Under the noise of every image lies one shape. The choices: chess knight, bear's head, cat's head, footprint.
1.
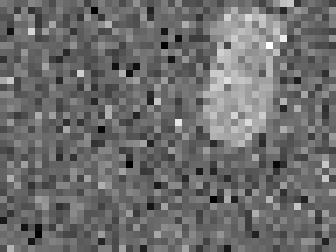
footprint
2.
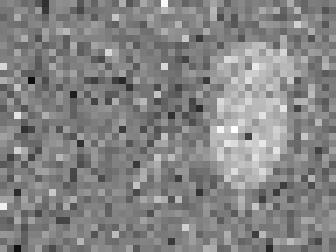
footprint
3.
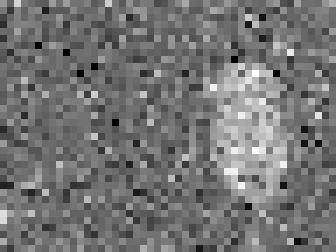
footprint
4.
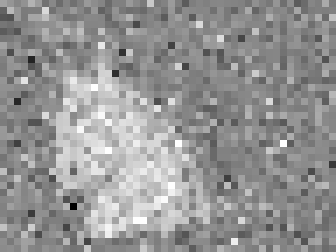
chess knight
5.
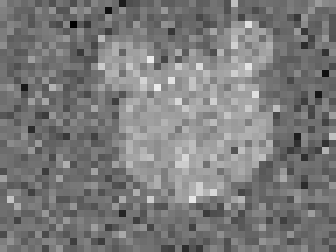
bear's head
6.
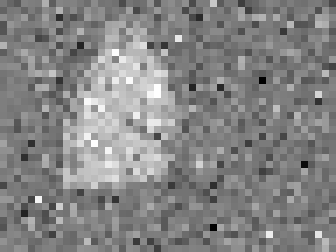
chess knight
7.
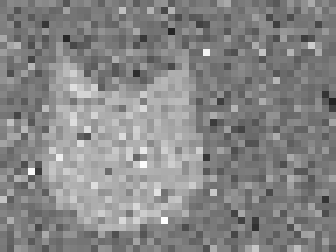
cat's head
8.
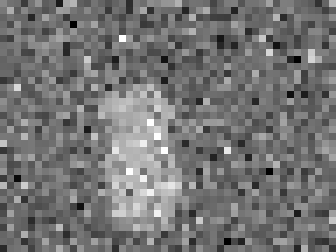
footprint
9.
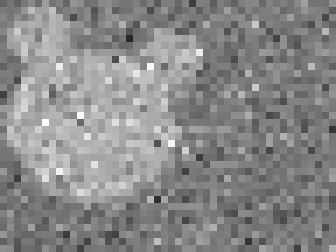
bear's head
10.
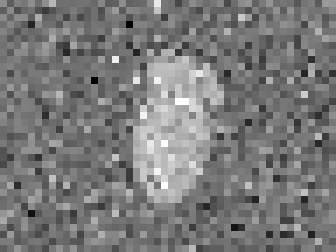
footprint
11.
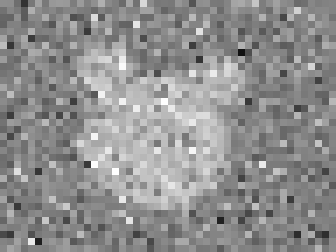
bear's head
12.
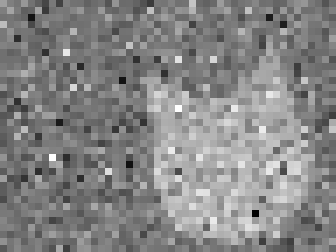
cat's head
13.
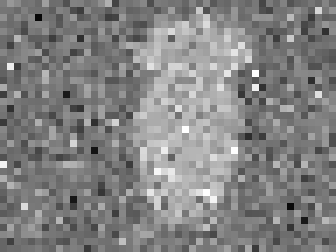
footprint
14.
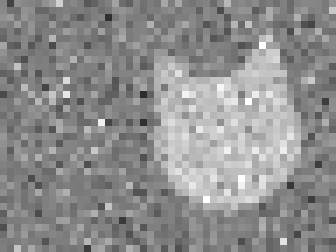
cat's head
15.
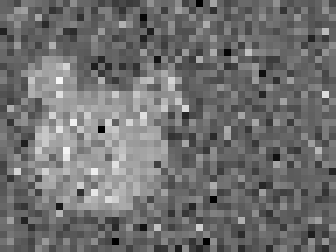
bear's head
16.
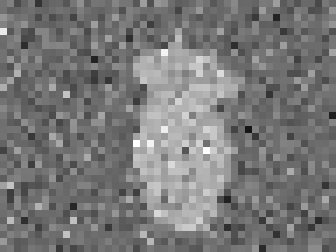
footprint
